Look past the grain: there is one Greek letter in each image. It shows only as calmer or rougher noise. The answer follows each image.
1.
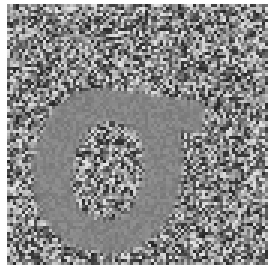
sigma
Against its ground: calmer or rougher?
calmer
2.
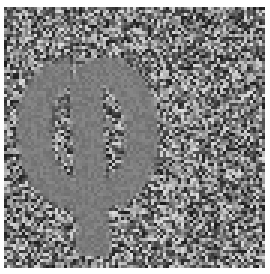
phi
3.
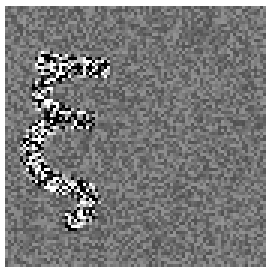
xi
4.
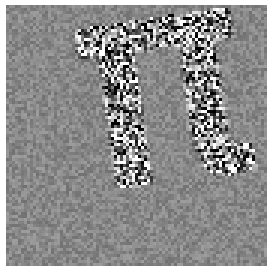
pi
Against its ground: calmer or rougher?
rougher
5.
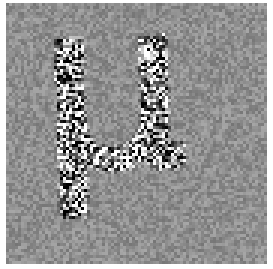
mu
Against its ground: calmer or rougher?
rougher
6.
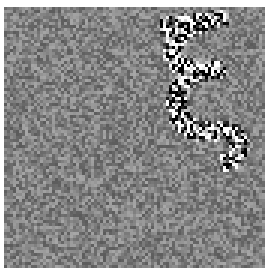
xi
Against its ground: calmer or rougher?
rougher
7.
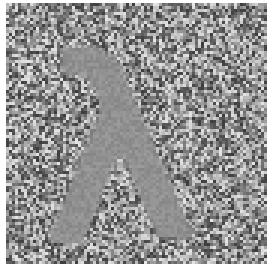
lambda
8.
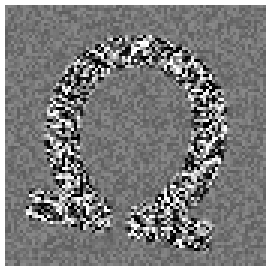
omega
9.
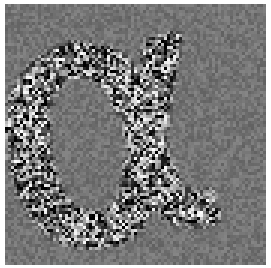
alpha
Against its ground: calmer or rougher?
rougher
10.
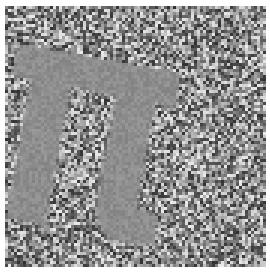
pi
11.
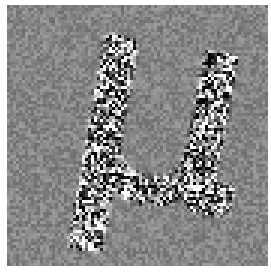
mu
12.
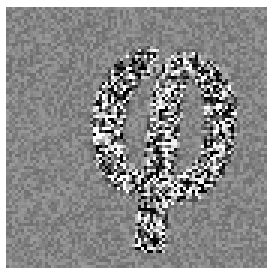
phi
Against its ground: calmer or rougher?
rougher
